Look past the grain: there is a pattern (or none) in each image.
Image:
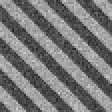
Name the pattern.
diagonal stripes
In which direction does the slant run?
top left to bottom right
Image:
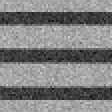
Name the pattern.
horizontal stripes
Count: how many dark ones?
3
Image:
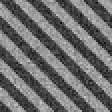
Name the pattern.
diagonal stripes
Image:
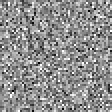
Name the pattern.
only noise
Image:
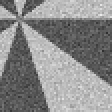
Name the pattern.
spokes from one point
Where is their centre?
top left
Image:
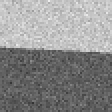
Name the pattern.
a sharp edge
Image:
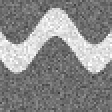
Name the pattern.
a wavy band
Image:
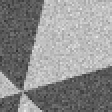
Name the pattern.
spokes from one point
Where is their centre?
bottom left
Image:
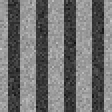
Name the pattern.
vertical stripes
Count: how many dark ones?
4
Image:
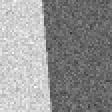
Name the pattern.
a sharp edge
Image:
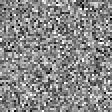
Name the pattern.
only noise
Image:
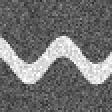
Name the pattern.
a wavy band
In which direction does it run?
left to right
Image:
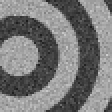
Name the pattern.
rings round one point
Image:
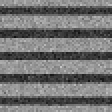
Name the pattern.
horizontal stripes
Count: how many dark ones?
5
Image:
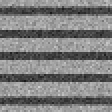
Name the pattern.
horizontal stripes
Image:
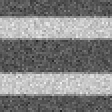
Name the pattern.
horizontal stripes
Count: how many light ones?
2
